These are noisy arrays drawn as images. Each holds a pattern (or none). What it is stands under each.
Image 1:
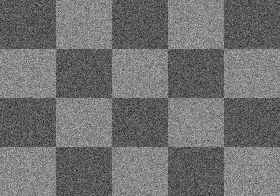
a checkerboard
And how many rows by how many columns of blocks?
4 by 5
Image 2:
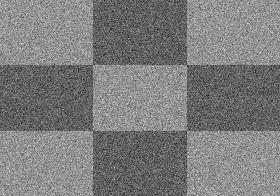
a checkerboard
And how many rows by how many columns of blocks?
3 by 3
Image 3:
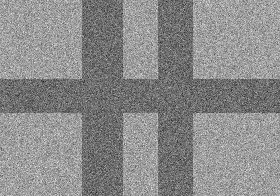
bands of rows crossing bands of columns
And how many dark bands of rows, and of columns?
1 and 2
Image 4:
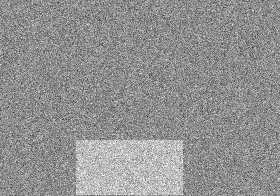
one block
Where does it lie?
bottom middle
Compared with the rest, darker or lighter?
lighter
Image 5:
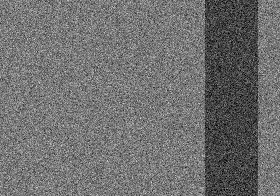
one band of columns
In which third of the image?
right
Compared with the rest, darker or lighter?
darker
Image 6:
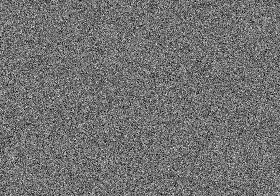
only noise
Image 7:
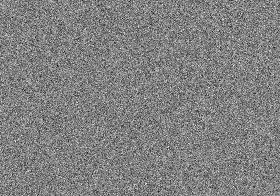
only noise
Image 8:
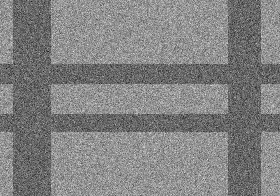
bands of rows crossing bands of columns
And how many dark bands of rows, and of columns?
2 and 2
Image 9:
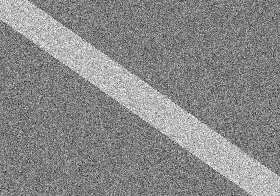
a diagonal band
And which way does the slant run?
top left to bottom right
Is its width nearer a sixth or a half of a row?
a sixth
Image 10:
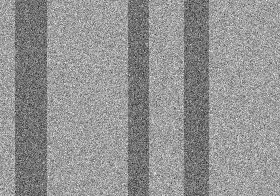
bands of columns
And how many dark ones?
3
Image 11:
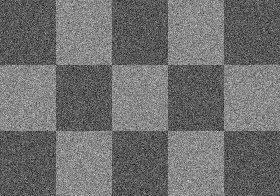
a checkerboard
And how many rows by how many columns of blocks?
3 by 5
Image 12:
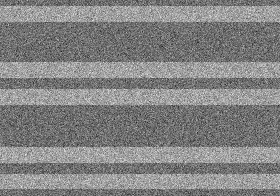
bands of rows
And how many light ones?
5
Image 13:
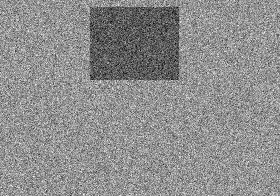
one block
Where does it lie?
top middle
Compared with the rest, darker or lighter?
darker
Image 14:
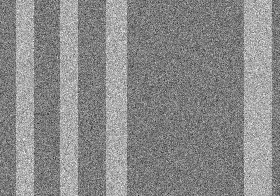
bands of columns
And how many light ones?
4
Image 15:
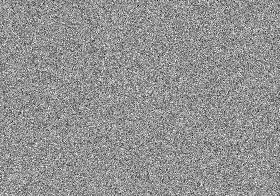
only noise
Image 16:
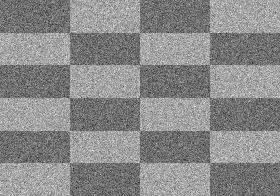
a checkerboard
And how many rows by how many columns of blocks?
6 by 4
